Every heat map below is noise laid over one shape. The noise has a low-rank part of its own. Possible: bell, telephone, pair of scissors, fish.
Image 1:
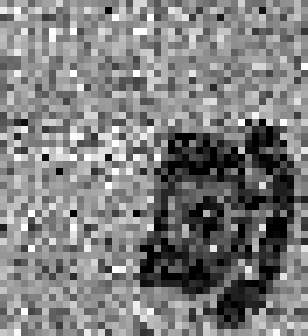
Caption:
dark telephone
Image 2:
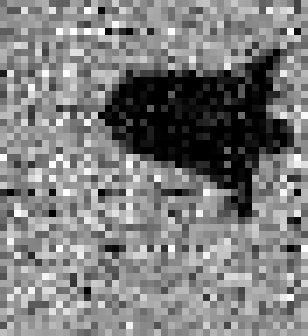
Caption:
dark bell
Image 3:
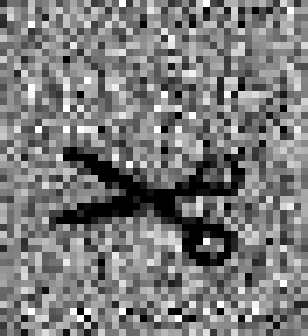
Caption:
dark pair of scissors
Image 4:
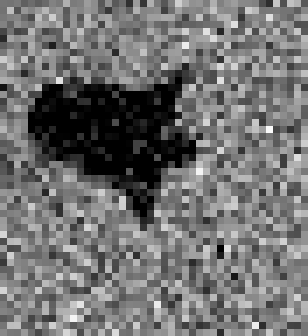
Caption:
dark bell
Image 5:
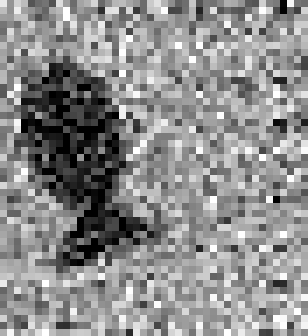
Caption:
dark fish
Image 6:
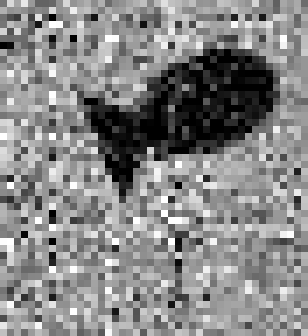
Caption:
dark fish
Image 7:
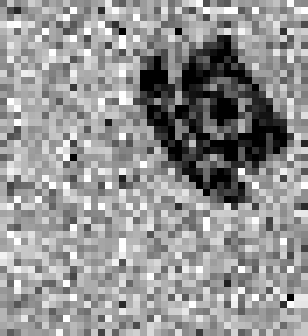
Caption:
dark telephone
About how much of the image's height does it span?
half
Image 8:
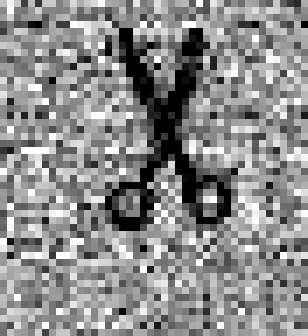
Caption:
dark pair of scissors
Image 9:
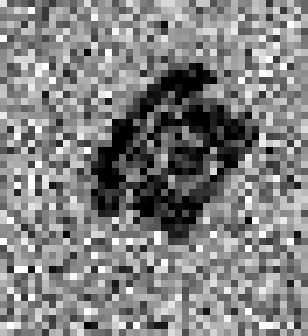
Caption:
dark telephone
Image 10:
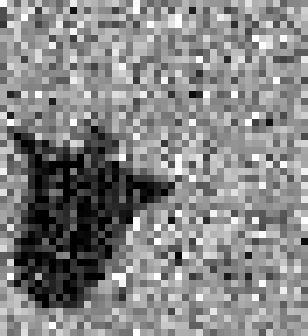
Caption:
dark bell
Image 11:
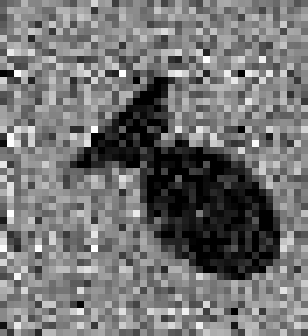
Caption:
dark fish
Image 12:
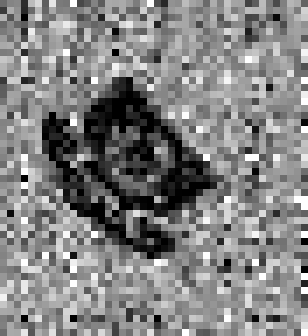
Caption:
dark telephone
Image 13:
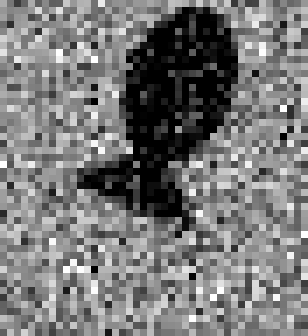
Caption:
dark fish
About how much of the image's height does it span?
two thirds
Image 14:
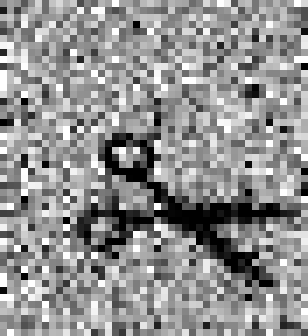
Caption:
dark pair of scissors
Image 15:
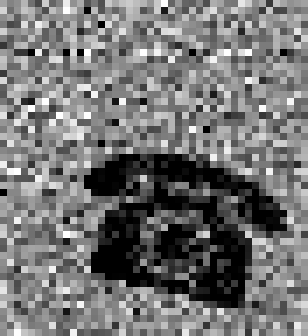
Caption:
dark telephone
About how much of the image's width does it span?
two thirds
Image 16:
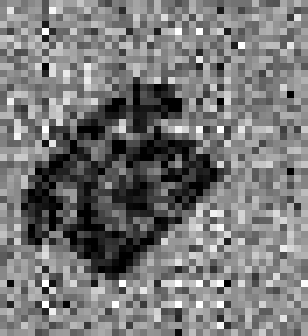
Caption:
dark telephone
